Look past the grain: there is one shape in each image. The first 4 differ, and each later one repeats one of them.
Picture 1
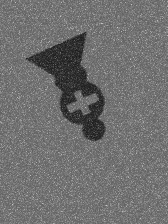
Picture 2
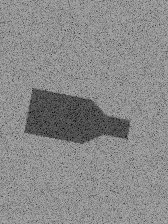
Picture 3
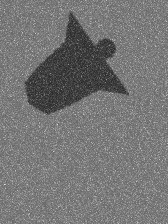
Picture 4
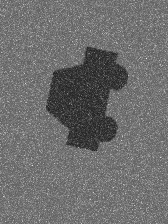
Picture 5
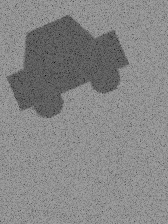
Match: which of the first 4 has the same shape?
4
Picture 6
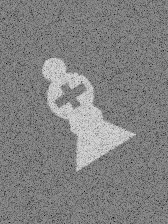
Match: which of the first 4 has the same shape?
1
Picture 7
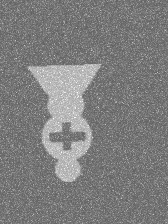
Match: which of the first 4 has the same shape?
1
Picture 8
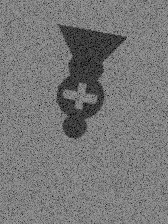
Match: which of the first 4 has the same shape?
1
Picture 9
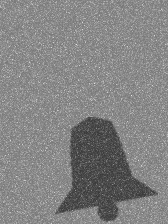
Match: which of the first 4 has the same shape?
3
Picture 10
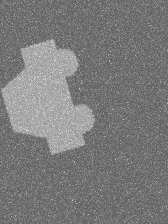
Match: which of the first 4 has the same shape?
4
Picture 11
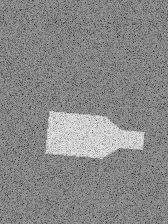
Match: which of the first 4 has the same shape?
2
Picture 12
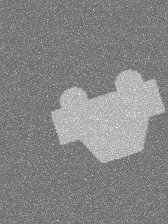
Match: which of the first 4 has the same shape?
4
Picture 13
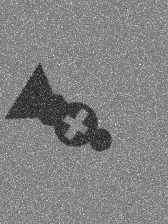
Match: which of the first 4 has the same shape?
1
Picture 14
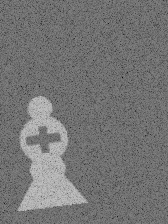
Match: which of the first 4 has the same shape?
1
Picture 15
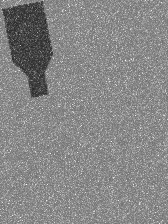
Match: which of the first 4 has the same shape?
2
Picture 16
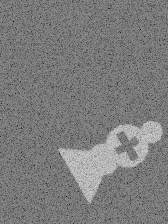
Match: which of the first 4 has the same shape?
1
